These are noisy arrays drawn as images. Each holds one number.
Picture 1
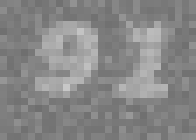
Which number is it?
91
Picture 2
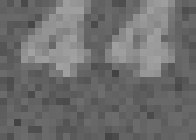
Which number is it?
44
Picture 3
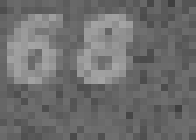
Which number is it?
68
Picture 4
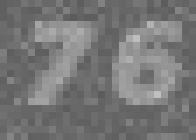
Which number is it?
76
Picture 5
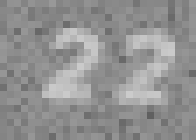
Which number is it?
22
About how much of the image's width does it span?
two thirds
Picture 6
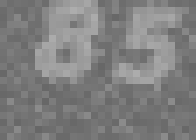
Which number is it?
85
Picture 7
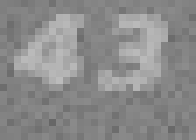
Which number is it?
43
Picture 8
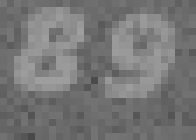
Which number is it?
89
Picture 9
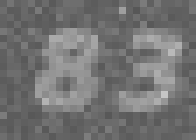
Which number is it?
83
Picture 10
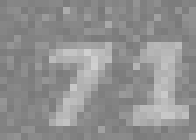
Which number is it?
71
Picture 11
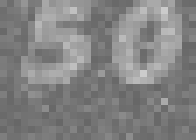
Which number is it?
50
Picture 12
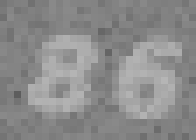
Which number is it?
86
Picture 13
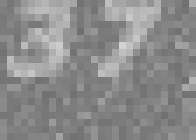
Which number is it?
37
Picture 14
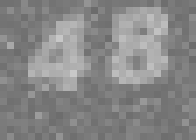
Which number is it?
48
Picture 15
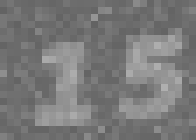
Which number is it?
15
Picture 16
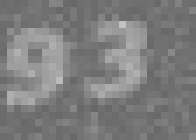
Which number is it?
93
